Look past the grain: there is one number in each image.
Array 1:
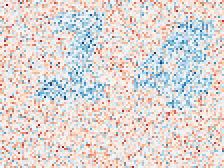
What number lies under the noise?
14
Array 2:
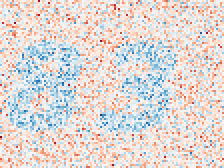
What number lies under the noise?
83
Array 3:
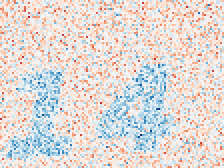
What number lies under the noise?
14
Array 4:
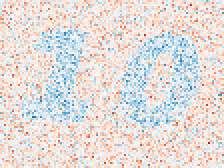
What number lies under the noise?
10
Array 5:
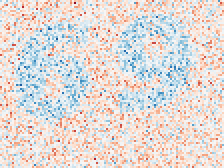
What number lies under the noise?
69
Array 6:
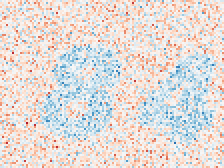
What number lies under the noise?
84
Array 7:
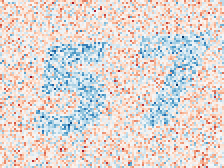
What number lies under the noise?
57
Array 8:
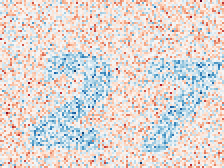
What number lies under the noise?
27
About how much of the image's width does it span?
nearly all
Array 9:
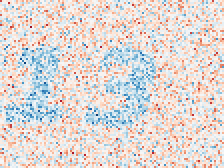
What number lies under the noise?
13
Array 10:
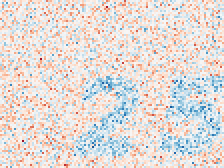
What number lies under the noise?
25
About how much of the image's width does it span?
two thirds
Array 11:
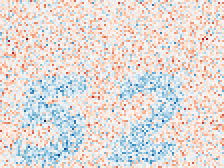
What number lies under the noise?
52
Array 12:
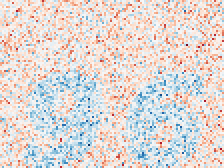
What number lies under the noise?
96
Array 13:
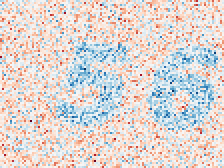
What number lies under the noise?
56
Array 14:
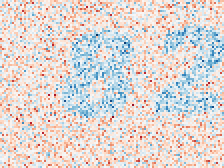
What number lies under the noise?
82
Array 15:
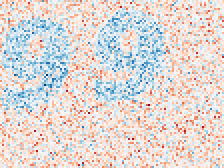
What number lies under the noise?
99
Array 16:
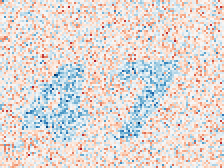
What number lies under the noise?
47
